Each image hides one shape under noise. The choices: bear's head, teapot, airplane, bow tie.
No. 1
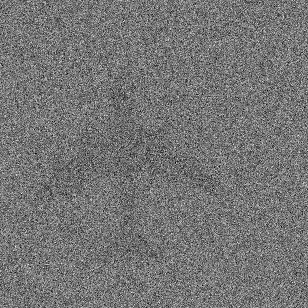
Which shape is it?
airplane
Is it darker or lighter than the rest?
darker
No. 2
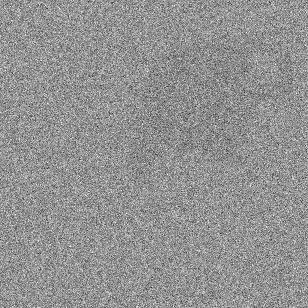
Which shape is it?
teapot
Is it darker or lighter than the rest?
darker
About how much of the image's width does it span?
half
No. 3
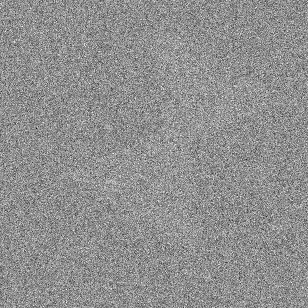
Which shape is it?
bow tie
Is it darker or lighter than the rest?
lighter
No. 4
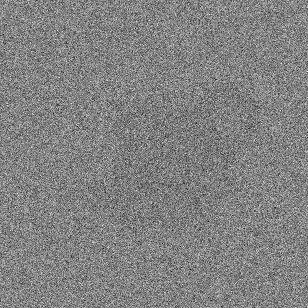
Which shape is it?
teapot
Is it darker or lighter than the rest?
darker
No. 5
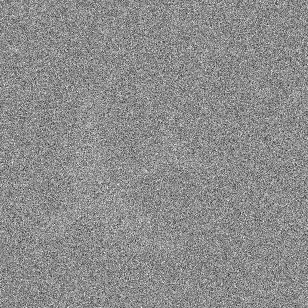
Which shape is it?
airplane
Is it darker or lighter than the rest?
lighter
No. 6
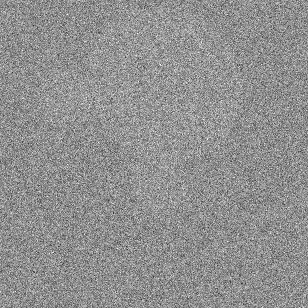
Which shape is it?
bear's head
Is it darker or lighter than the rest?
lighter
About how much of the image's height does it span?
two thirds
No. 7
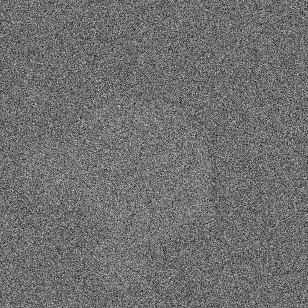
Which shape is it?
bear's head
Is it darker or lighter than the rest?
lighter
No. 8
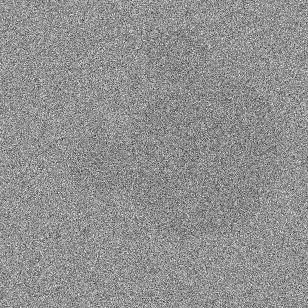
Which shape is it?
bear's head
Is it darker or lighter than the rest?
darker
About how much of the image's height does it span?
two thirds
